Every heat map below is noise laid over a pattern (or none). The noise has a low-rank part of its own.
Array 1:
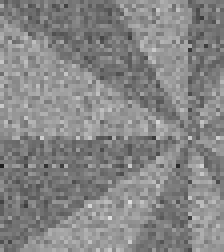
spokes from one point
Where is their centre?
middle right
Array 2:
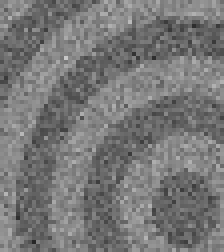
rings round one point
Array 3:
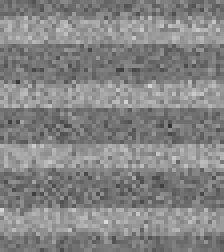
horizontal stripes
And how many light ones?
4
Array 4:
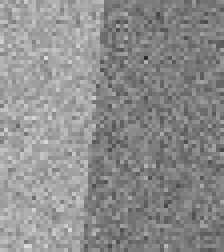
a sharp edge
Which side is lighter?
left
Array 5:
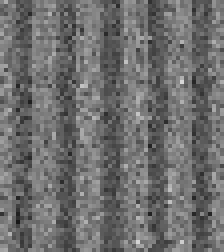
vertical stripes
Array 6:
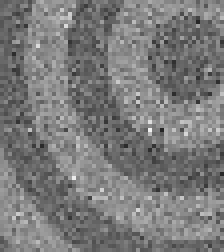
rings round one point
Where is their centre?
top right
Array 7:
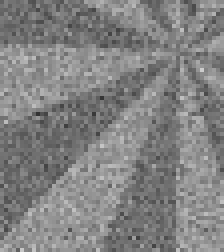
spokes from one point
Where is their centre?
top right
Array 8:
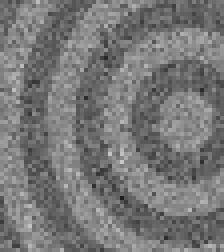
rings round one point
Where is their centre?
middle right
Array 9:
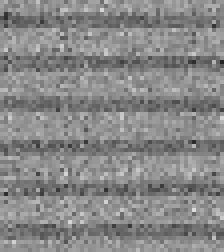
horizontal stripes
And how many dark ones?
6
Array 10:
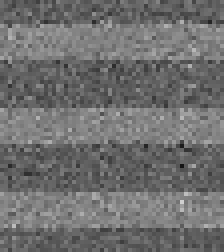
horizontal stripes
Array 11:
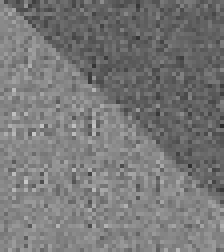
a sharp edge
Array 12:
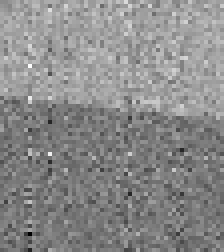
a sharp edge
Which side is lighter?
top
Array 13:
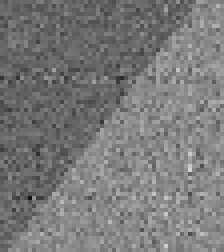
a sharp edge
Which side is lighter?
bottom right
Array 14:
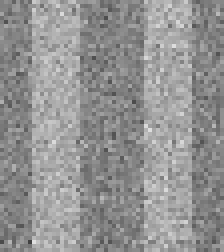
vertical stripes
